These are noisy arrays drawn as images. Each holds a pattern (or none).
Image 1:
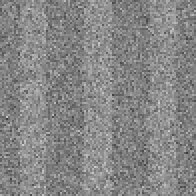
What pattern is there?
vertical stripes
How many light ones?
3
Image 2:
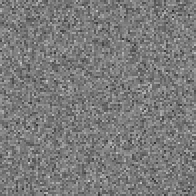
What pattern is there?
only noise
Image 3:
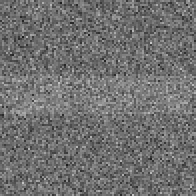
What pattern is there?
one horizontal stripe
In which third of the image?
middle
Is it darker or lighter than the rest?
lighter
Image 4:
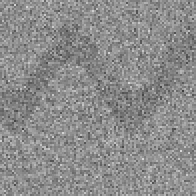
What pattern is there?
a wavy band
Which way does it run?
left to right
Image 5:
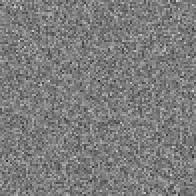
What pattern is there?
only noise
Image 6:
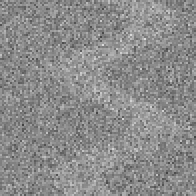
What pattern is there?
a wavy band
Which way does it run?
top to bottom
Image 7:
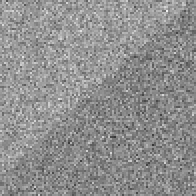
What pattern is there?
a sharp edge
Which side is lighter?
top left
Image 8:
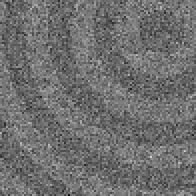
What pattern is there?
rings round one point
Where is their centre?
top right
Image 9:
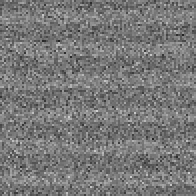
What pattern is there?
horizontal stripes
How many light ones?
6
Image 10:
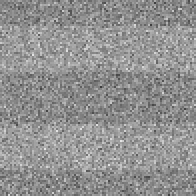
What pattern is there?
horizontal stripes
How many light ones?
2
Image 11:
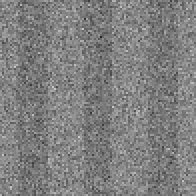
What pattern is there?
vertical stripes
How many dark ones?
3
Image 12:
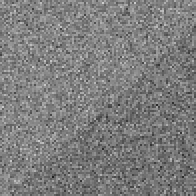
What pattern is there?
a sharp edge
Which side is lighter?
top left
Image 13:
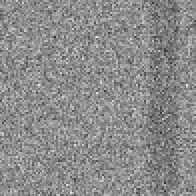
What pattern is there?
one vertical stripe
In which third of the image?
right
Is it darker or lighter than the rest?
darker
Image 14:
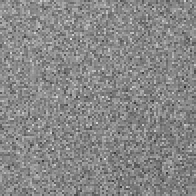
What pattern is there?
a smooth slope
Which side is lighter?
top left
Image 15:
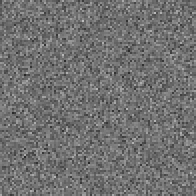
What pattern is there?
only noise
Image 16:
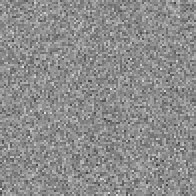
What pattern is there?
only noise
